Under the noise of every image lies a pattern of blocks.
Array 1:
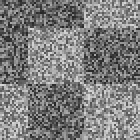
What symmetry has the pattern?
mirrored about the diagonal from the top left
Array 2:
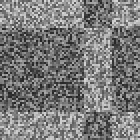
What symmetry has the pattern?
top and bottom mirror each other
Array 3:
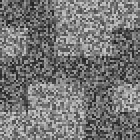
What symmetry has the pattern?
the same after a half turn
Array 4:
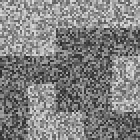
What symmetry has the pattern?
no symmetry
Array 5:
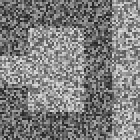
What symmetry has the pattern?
top and bottom mirror each other
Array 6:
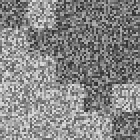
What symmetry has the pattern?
mirrored about the diagonal from the bottom left
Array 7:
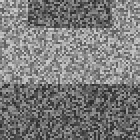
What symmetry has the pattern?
left and right mirror each other
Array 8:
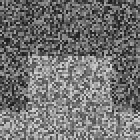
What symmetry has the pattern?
left and right mirror each other
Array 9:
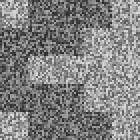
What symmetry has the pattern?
top and bottom mirror each other
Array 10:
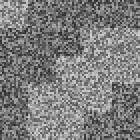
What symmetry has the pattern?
mirrored about the diagonal from the top left
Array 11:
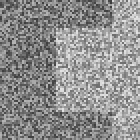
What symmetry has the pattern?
top and bottom mirror each other
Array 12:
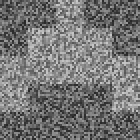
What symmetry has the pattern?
left and right mirror each other
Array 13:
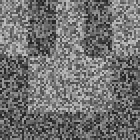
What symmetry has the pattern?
left and right mirror each other
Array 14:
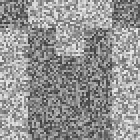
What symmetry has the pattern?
left and right mirror each other
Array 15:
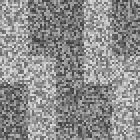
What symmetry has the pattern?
the same after a half turn
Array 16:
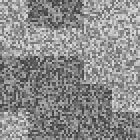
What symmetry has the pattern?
no symmetry
